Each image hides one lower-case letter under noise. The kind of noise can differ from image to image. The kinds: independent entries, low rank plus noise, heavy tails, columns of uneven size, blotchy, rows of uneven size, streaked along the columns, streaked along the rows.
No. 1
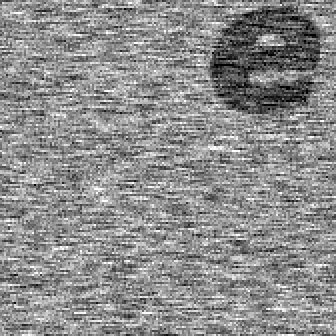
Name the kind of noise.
streaked along the rows
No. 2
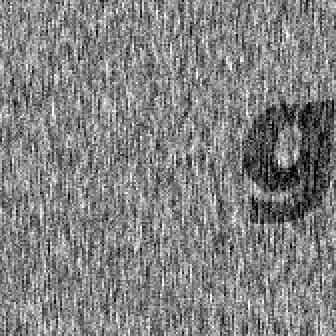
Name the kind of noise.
streaked along the columns
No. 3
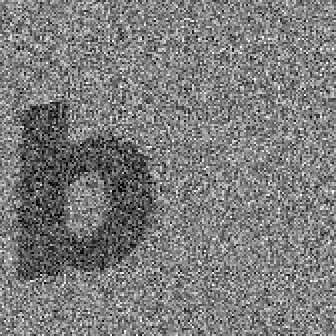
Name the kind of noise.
low rank plus noise
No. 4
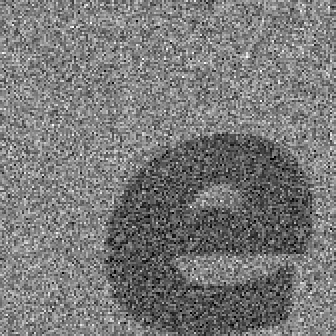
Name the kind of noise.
low rank plus noise
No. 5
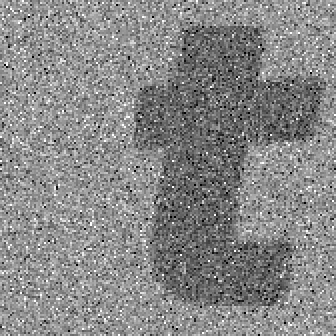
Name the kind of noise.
heavy tails
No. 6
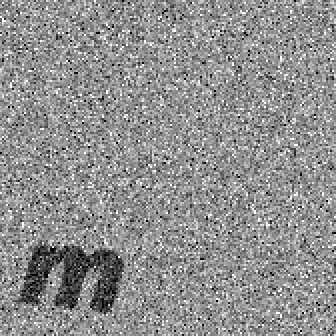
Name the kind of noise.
heavy tails
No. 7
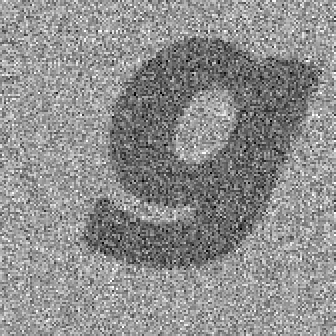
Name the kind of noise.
low rank plus noise
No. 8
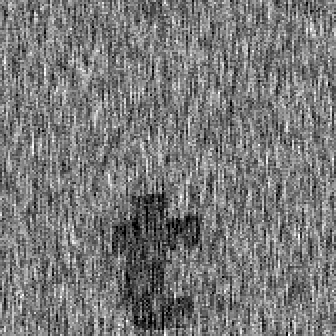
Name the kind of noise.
streaked along the columns
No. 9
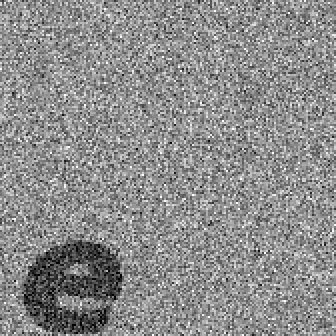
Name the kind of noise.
independent entries
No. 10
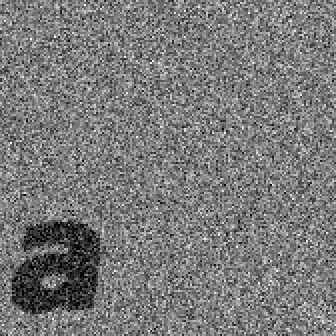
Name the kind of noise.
independent entries
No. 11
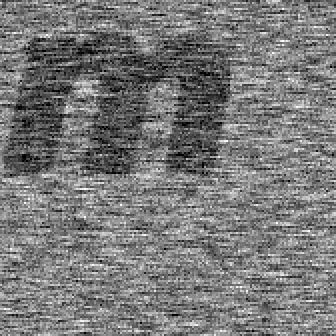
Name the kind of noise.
streaked along the rows
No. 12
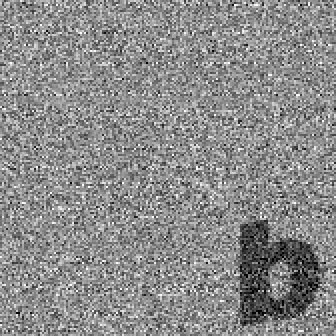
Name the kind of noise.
rows of uneven size
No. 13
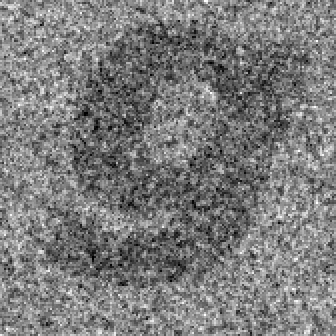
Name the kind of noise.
blotchy
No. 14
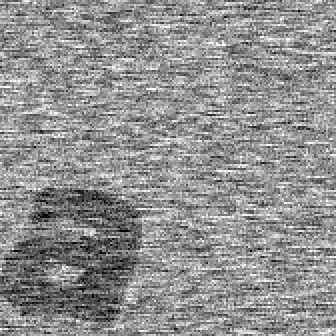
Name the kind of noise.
streaked along the rows
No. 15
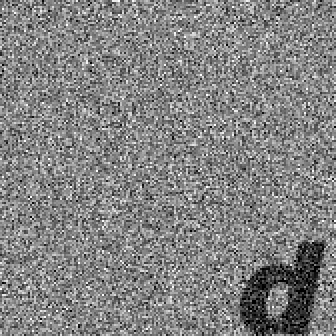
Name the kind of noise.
low rank plus noise
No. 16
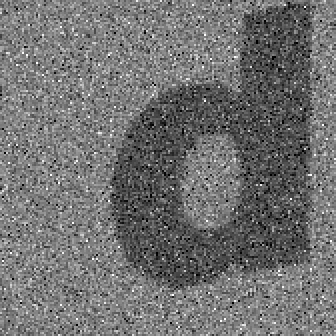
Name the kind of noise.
heavy tails
